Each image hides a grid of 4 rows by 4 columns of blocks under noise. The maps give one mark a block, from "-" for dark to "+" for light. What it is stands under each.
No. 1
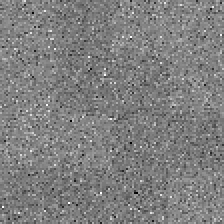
+-++
+--+
++--
---+
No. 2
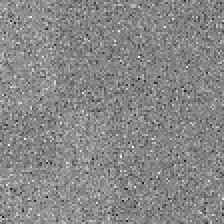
+---
+---
-+--
++--
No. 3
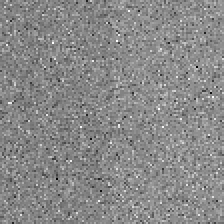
--++
--++
--++
--++
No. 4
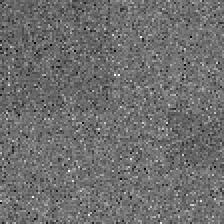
--++
--++
+++-
++++
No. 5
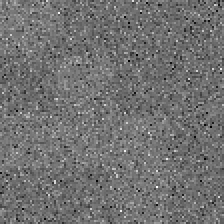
+---
-+--
+++-
--+-
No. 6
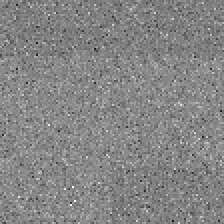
----
++++
++++
++--
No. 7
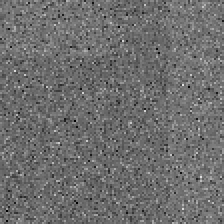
++-+
---+
---+
---+
